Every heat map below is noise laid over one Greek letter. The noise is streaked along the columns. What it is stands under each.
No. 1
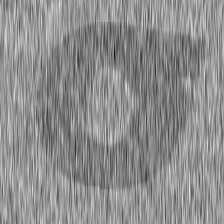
sigma
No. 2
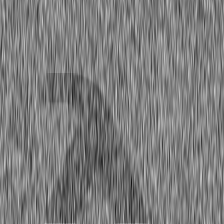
lambda
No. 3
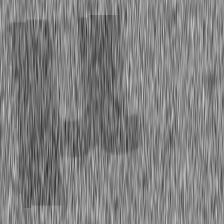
mu
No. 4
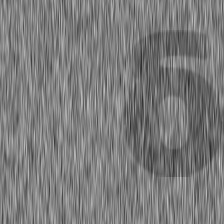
delta
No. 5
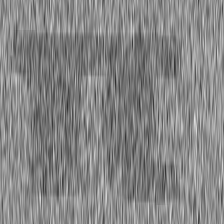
pi
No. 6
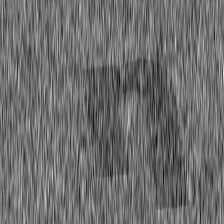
eta
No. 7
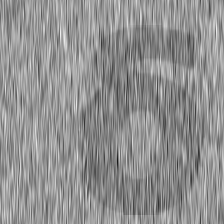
delta
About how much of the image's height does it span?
nearly all
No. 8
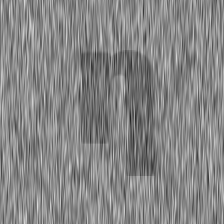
eta
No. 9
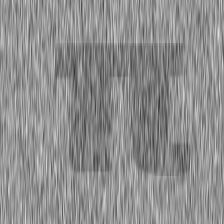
pi
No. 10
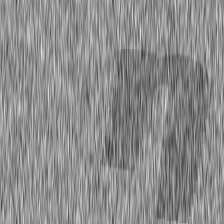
eta
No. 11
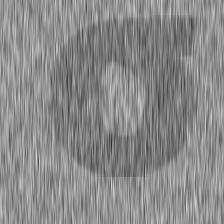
sigma
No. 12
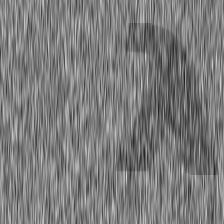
lambda
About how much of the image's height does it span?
two thirds
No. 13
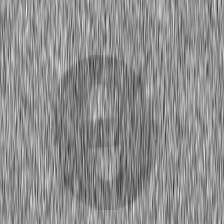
theta
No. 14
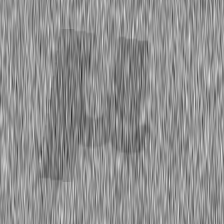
mu
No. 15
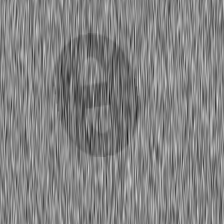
theta
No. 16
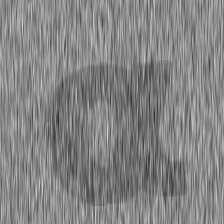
alpha
